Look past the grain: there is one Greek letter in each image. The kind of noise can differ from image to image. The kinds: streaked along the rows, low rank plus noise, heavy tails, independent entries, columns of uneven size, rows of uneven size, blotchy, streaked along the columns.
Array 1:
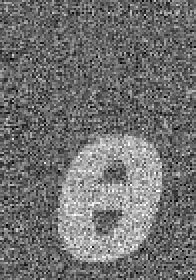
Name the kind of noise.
low rank plus noise
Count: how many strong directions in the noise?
five to eight
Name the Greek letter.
theta
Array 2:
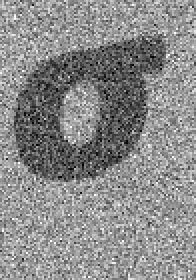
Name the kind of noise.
independent entries
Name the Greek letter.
sigma
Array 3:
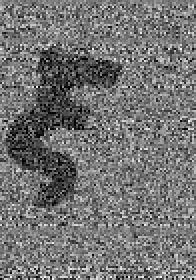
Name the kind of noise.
rows of uneven size
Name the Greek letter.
xi
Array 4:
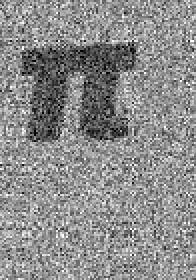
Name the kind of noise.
low rank plus noise
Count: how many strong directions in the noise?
one
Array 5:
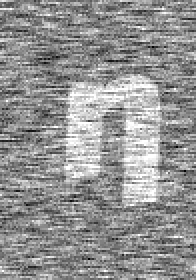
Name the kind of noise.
streaked along the rows
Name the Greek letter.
eta
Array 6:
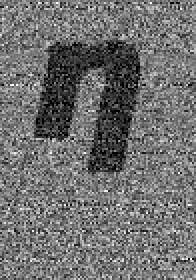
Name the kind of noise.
rows of uneven size
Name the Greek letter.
eta
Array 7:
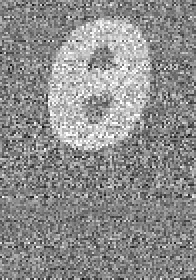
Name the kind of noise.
rows of uneven size
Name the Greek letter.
theta
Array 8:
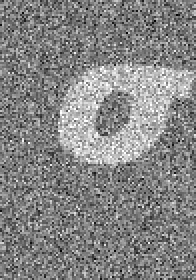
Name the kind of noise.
independent entries
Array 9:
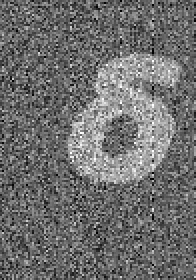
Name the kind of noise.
columns of uneven size
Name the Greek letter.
delta
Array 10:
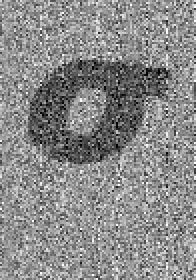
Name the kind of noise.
columns of uneven size
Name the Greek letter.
sigma
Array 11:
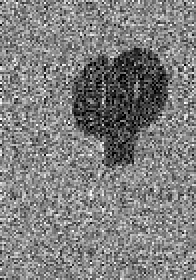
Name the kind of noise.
low rank plus noise
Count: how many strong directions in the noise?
one
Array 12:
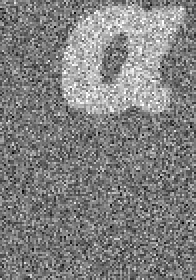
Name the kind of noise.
independent entries
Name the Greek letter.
alpha
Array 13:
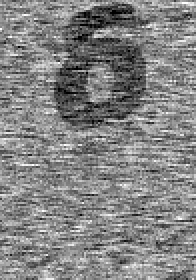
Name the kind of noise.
streaked along the rows
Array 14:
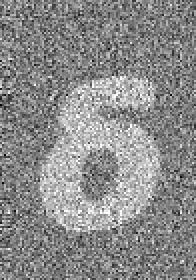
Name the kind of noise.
low rank plus noise
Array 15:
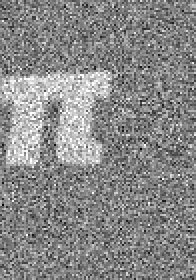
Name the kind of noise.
low rank plus noise
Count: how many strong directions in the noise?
one
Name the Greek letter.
pi
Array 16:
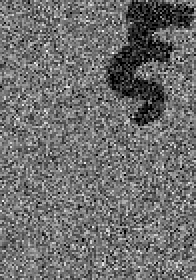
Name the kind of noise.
independent entries
